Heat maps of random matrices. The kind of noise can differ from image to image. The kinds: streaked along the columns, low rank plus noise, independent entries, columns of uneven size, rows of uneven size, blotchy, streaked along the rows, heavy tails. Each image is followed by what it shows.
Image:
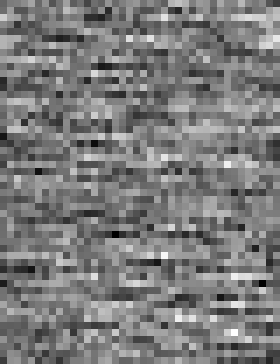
streaked along the rows
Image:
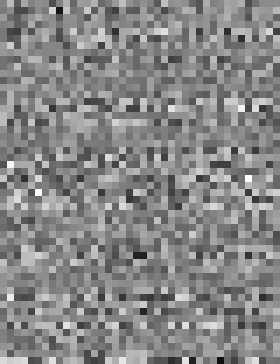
rows of uneven size
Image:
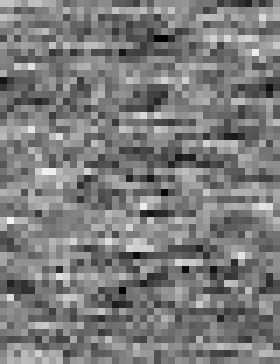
streaked along the rows
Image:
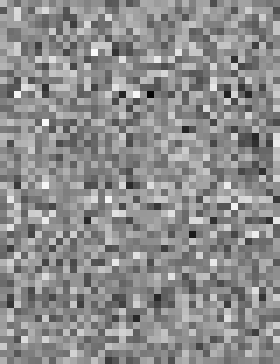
low rank plus noise
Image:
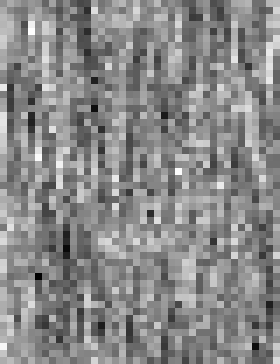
streaked along the columns
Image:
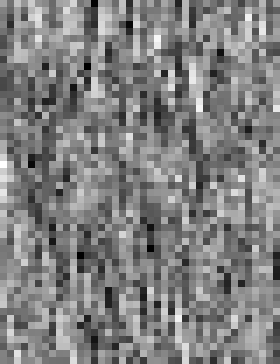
streaked along the columns
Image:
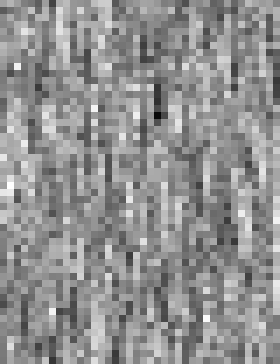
streaked along the columns
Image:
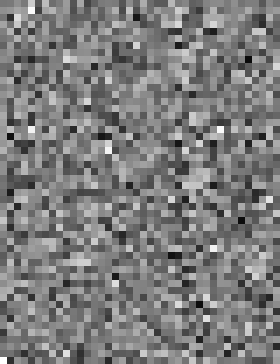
low rank plus noise
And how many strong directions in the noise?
three or four
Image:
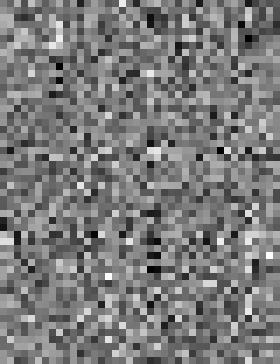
low rank plus noise
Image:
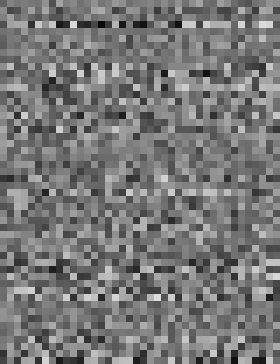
rows of uneven size
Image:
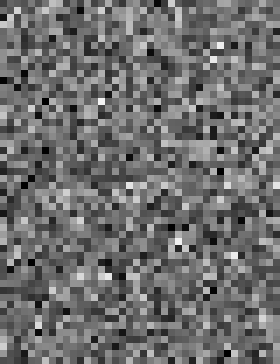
independent entries
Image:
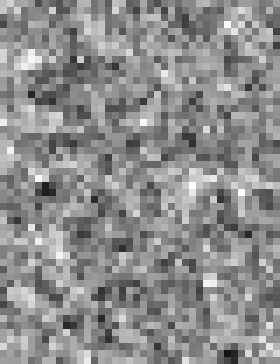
blotchy
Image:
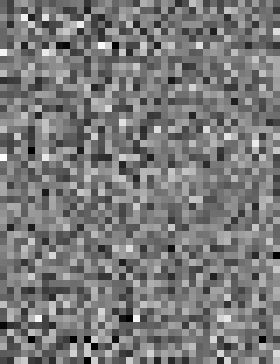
low rank plus noise
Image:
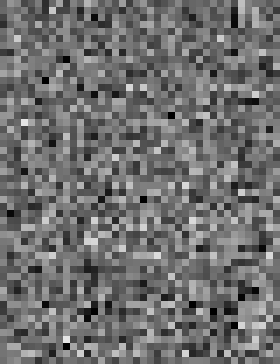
low rank plus noise
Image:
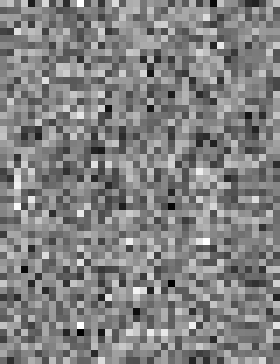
low rank plus noise
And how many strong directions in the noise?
three or four
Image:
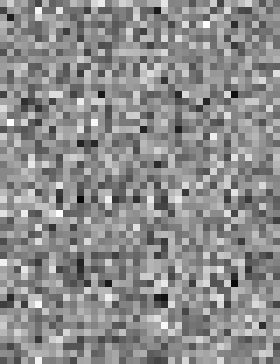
low rank plus noise
